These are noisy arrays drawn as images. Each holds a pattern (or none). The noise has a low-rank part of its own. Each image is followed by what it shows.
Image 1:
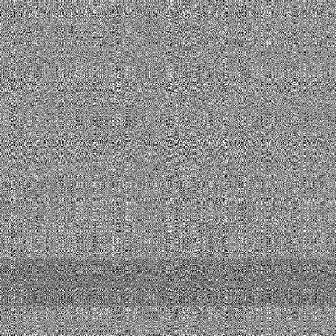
one horizontal stripe
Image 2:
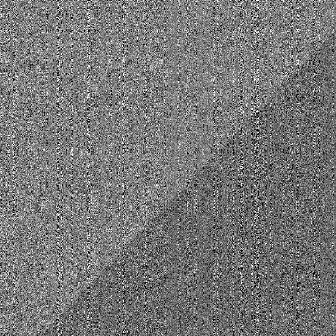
a sharp edge
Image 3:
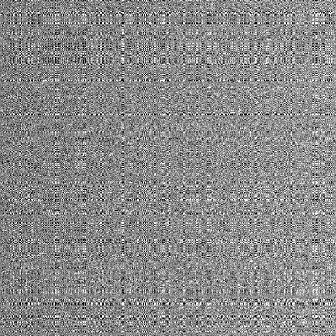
a smooth slope
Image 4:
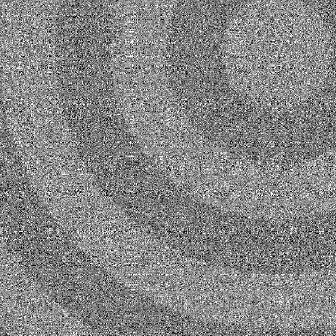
rings round one point
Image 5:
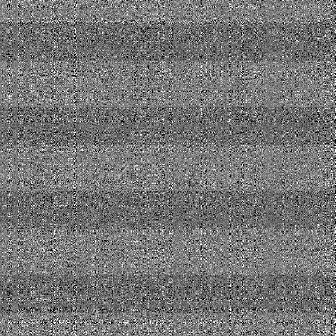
horizontal stripes
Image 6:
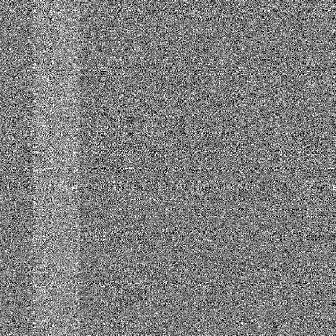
one vertical stripe
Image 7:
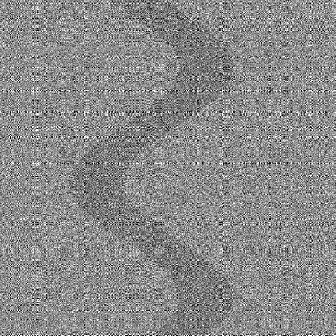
a wavy band
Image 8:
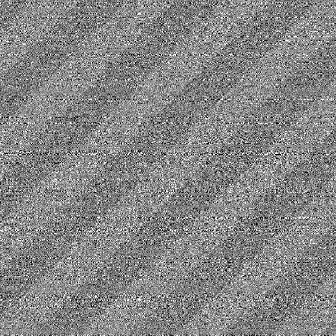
diagonal stripes
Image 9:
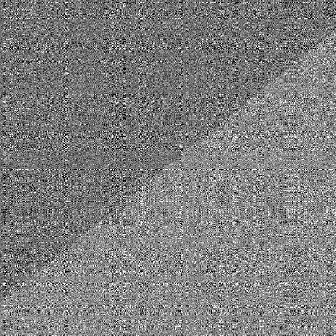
a sharp edge
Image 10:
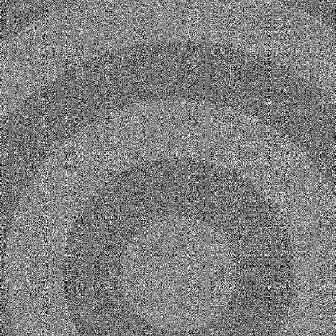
rings round one point
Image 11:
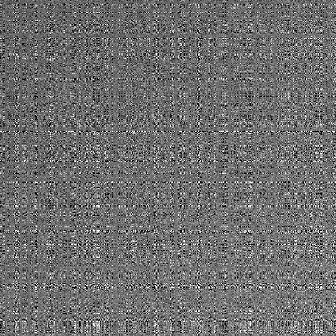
a smooth slope
